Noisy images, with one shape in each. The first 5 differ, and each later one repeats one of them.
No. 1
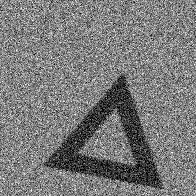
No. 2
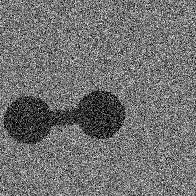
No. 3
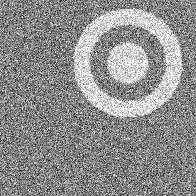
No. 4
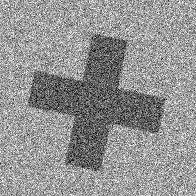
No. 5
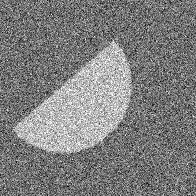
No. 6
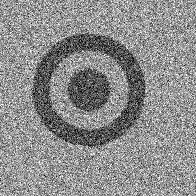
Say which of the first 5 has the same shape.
3
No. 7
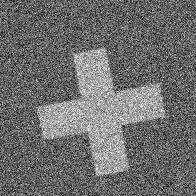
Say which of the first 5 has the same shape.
4
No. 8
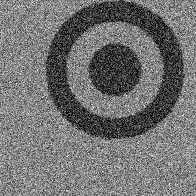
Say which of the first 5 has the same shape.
3
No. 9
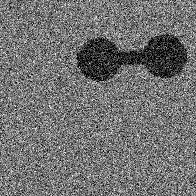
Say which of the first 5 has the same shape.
2
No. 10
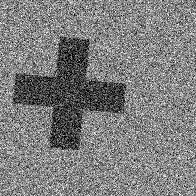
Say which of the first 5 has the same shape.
4
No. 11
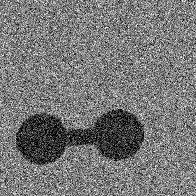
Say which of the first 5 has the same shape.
2
